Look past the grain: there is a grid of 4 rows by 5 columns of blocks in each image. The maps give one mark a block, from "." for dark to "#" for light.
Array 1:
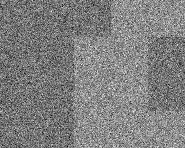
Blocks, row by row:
. . . # #
. . # # .
. . # # .
. . # # #
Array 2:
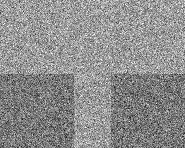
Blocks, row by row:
# # # # #
# # # # #
. . # . .
. . # . .
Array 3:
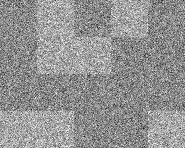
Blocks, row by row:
. # . # .
. # # . .
. . . . .
# # . . #
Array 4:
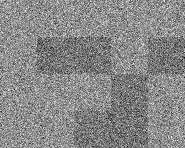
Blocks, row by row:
# # # # #
# . . # .
# # # . #
# # . . #
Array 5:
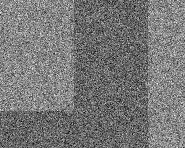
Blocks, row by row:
# # . . #
# # . . #
# # . . #
. . . . #
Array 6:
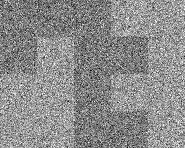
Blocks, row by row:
. . . # #
. # . . #
# # . # #
# # . . #
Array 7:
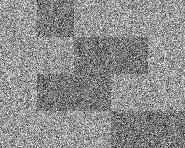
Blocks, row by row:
# . # # #
# # . . #
# . . # #
# # # . .
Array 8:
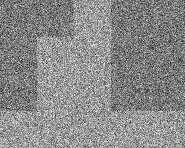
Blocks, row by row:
. . # . .
. # # . .
. # # . .
# # # # #
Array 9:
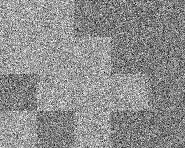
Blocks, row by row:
# # . . .
# # # . .
. # # # .
# . # . .
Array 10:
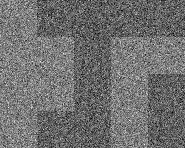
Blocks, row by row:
# . . . .
# # . # #
# # . # .
# . . # .
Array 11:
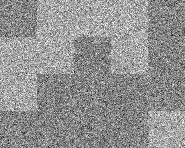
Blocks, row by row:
. # # # .
# # . # .
# . . . .
. . . . #
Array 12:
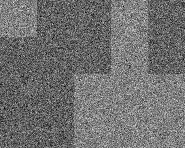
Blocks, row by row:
# . . # .
. . . # .
. . # # #
. . # # #
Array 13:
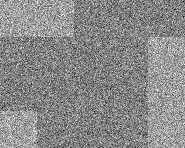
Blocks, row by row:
# # . . .
. . . . #
. . . . #
# . . . #
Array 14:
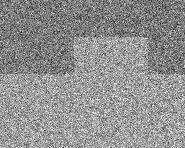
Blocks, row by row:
. . . . .
. . # # .
# # # # #
# # # # #
